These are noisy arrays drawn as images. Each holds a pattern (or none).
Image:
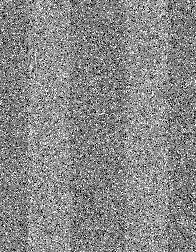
vertical stripes
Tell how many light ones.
2
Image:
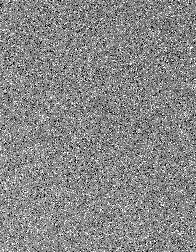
a smooth slope
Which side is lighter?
bottom left
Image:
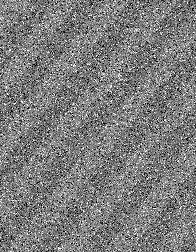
diagonal stripes
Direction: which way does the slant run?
bottom left to top right
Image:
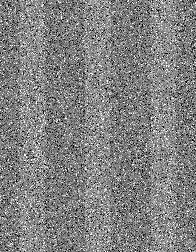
vertical stripes
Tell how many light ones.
3
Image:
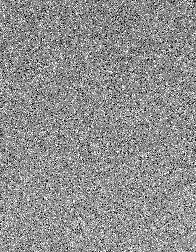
a smooth slope
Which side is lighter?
bottom
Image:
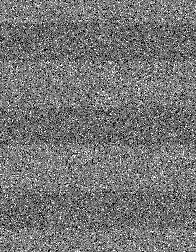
horizontal stripes
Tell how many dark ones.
3
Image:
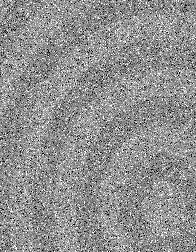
rings round one point
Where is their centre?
bottom right
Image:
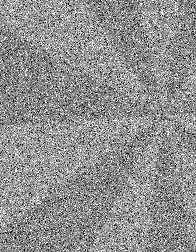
spokes from one point
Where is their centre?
middle right
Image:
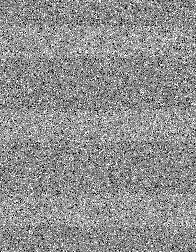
horizontal stripes
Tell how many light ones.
3
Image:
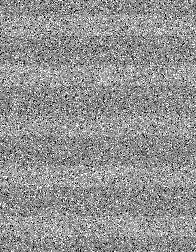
horizontal stripes
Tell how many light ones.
5
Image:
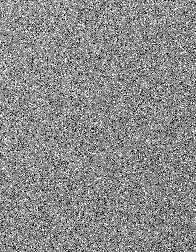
a smooth slope
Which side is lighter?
top left
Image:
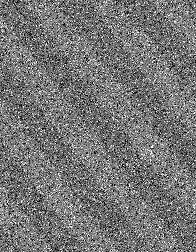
diagonal stripes
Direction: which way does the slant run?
top left to bottom right
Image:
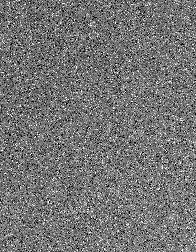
a smooth slope
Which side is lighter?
bottom right
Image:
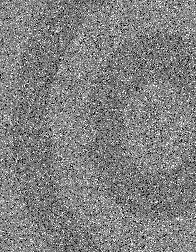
rings round one point
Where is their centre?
middle right
